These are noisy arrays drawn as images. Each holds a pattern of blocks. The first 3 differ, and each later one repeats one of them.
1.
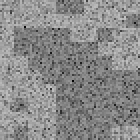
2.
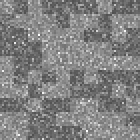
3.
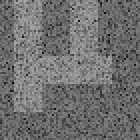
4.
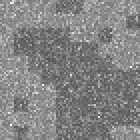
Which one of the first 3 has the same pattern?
1
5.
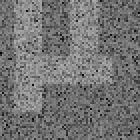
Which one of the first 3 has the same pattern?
3
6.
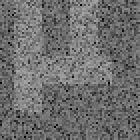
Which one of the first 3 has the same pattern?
3
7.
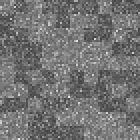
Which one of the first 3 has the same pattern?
2
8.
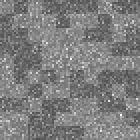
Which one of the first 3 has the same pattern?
2
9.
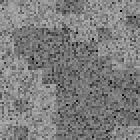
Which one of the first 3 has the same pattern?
1
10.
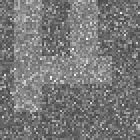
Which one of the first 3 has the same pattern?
3
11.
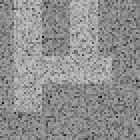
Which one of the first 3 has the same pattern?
3
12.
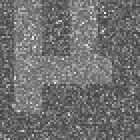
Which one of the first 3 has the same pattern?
3
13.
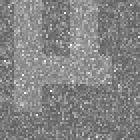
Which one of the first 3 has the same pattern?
3
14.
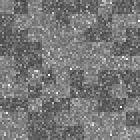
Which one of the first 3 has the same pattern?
2
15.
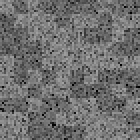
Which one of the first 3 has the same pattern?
2
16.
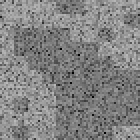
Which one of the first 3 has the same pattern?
1
